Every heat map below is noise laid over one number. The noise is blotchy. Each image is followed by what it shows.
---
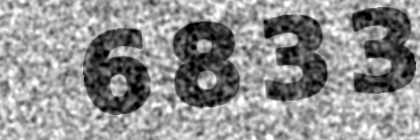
6833
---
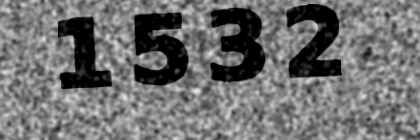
1532
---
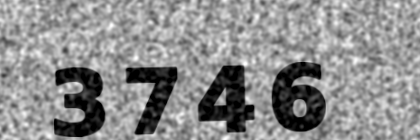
3746
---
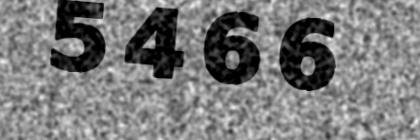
5466
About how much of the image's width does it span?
two thirds
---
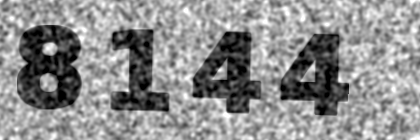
8144
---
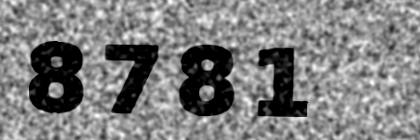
8781
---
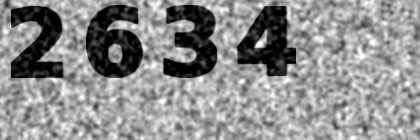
2634
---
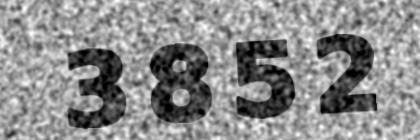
3852
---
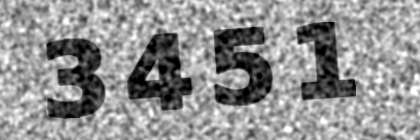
3451
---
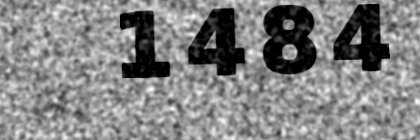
1484
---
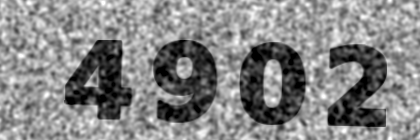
4902
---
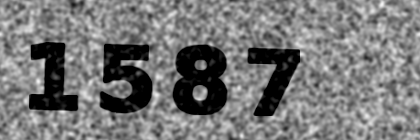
1587
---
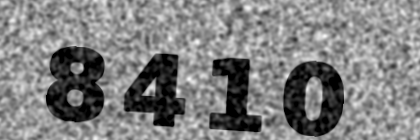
8410
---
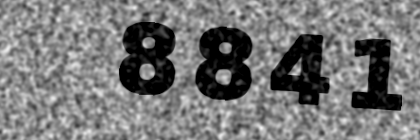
8841
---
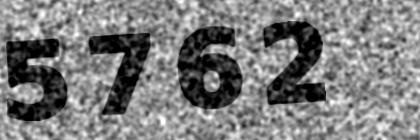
5762
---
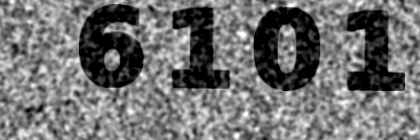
6101
